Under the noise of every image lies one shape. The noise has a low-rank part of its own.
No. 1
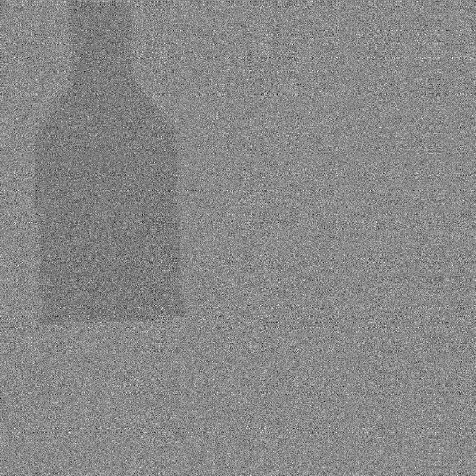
dark bottle
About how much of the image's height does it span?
two thirds
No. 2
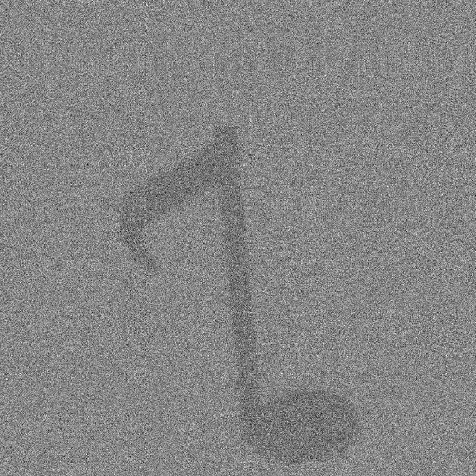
dark musical note
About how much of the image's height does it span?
two thirds
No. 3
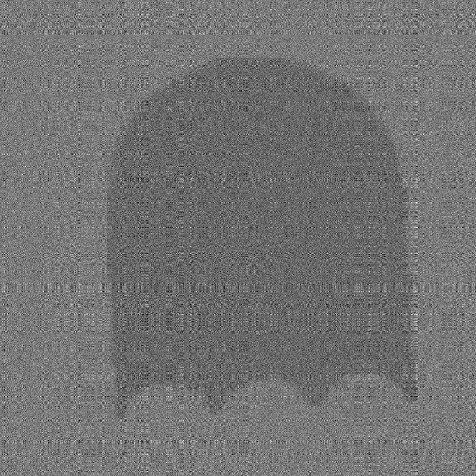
dark ghost
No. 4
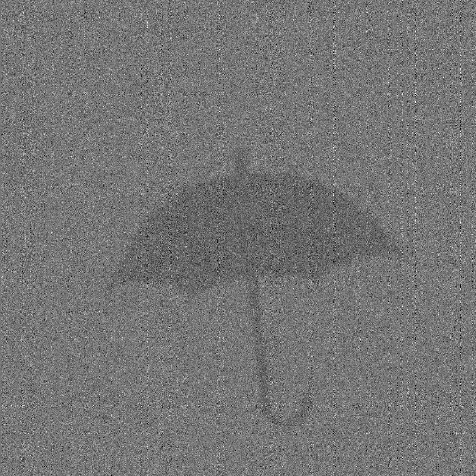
dark umbrella
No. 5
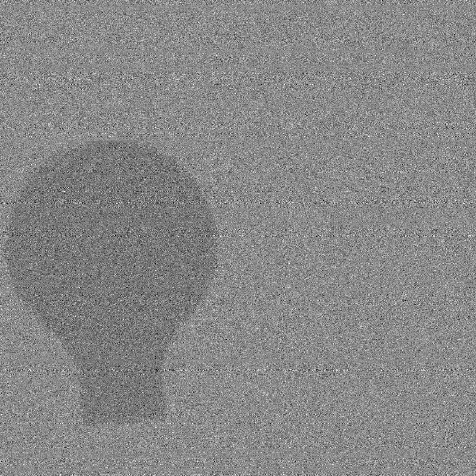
dark light bulb
